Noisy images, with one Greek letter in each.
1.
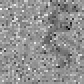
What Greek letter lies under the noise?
xi
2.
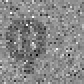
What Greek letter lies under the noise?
phi
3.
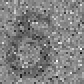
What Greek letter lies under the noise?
delta
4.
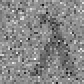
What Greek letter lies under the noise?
lambda
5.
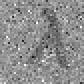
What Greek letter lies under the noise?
lambda
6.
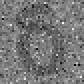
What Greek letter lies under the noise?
delta
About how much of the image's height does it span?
nearly all
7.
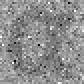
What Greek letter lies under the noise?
alpha
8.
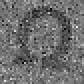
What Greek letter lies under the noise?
omega
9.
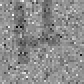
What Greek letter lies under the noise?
mu
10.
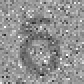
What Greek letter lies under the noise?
delta
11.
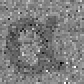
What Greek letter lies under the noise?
alpha
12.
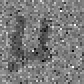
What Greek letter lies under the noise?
mu
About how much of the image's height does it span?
two thirds
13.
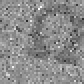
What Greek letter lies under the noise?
omega
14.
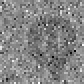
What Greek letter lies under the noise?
phi
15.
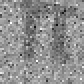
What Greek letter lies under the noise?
pi
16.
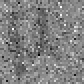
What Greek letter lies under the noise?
mu
